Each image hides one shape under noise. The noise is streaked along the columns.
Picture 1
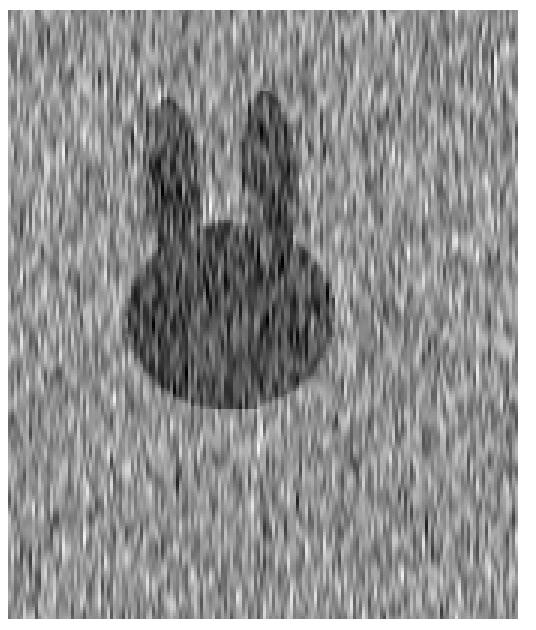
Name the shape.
rabbit's head
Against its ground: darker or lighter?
darker
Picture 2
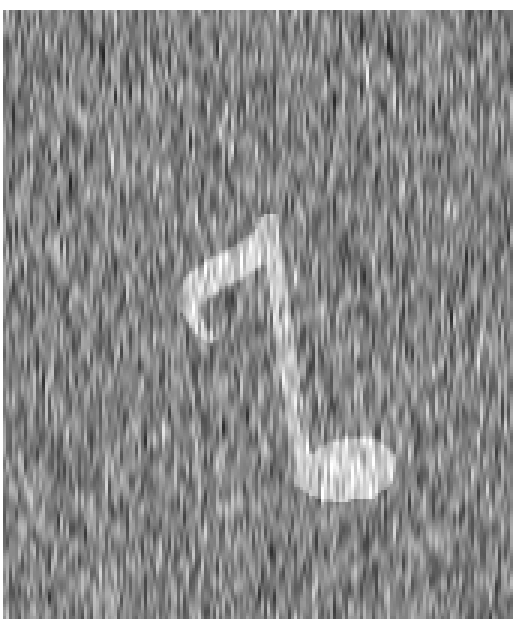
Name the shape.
musical note
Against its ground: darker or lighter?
lighter
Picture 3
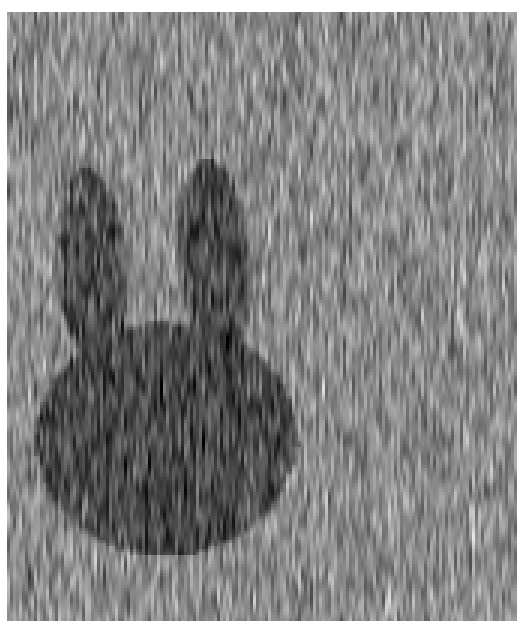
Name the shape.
rabbit's head
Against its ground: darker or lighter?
darker
